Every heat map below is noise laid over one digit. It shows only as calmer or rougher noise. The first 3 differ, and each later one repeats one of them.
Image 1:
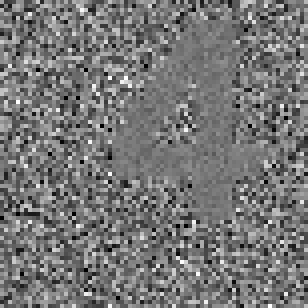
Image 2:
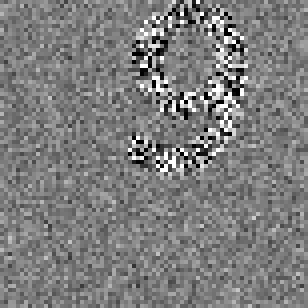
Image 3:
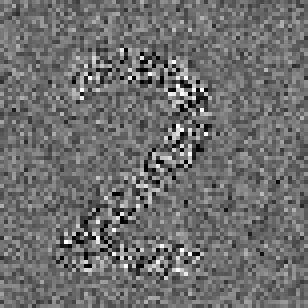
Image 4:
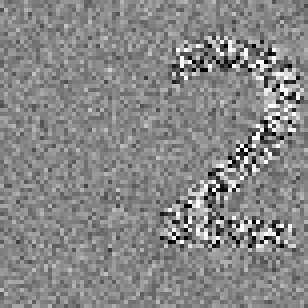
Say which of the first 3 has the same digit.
3
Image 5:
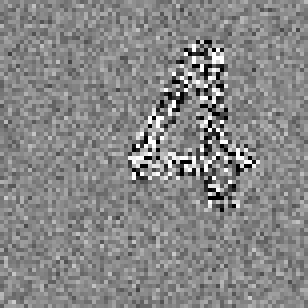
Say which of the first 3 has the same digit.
1
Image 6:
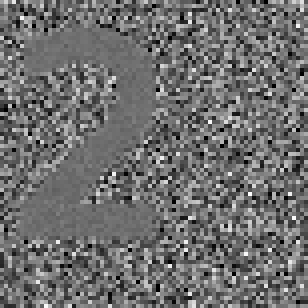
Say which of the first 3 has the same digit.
3
